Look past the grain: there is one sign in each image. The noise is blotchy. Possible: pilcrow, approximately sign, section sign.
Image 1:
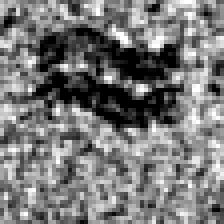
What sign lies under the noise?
approximately sign
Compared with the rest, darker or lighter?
darker
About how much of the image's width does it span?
two thirds
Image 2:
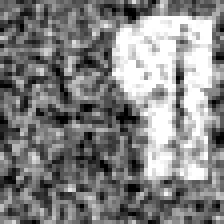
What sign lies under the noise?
pilcrow
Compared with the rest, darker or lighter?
lighter
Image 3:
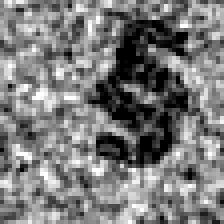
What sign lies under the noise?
section sign
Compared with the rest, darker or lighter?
darker
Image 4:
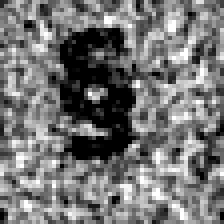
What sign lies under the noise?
section sign
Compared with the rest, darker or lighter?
darker
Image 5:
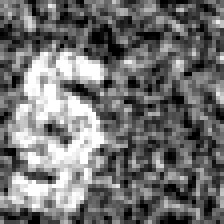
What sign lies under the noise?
section sign
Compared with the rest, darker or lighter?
lighter
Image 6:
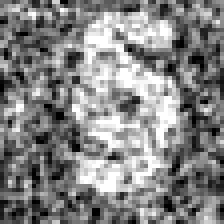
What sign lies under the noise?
section sign
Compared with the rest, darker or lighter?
lighter
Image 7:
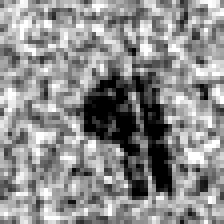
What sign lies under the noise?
pilcrow
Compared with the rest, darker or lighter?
darker
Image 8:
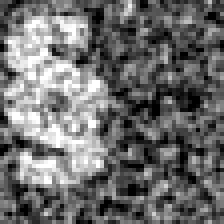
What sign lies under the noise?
section sign
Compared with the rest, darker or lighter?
lighter
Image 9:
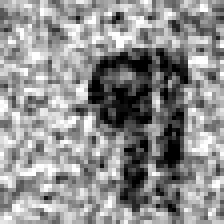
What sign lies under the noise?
pilcrow
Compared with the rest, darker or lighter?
darker
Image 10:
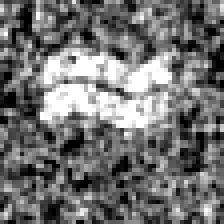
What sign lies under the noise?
approximately sign
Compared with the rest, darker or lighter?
lighter
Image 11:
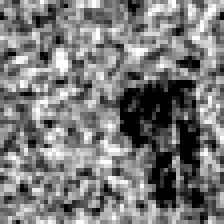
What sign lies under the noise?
pilcrow
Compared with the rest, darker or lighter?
darker
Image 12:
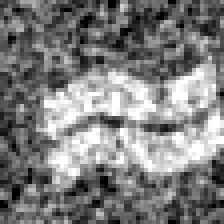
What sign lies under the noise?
approximately sign
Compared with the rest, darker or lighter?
lighter
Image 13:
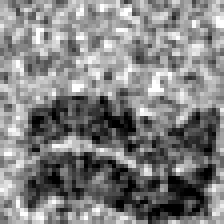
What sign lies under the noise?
approximately sign
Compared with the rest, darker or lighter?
darker
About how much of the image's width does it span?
nearly all
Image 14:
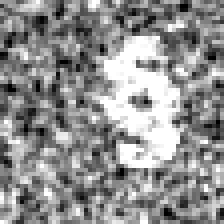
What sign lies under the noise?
section sign
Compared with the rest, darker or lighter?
lighter
